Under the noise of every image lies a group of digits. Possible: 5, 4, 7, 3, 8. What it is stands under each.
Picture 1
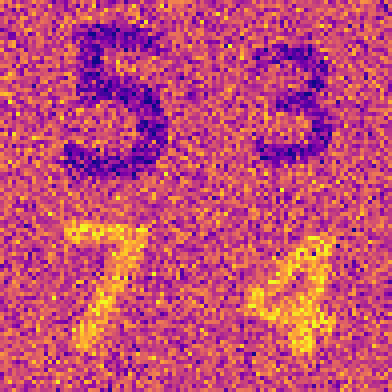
top left: dark 5; top right: dark 3; bottom left: light 7; bottom right: light 4
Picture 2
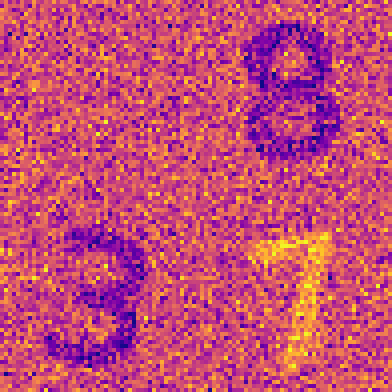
top right: dark 8; bottom left: dark 3; bottom right: light 7
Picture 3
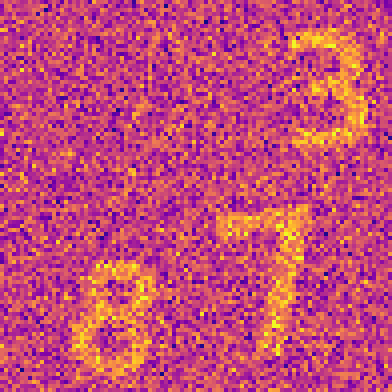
top right: light 3; bottom left: light 8; bottom right: light 7
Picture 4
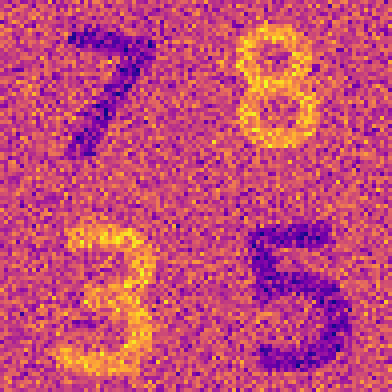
top left: dark 7; top right: light 8; bottom left: light 3; bottom right: dark 5
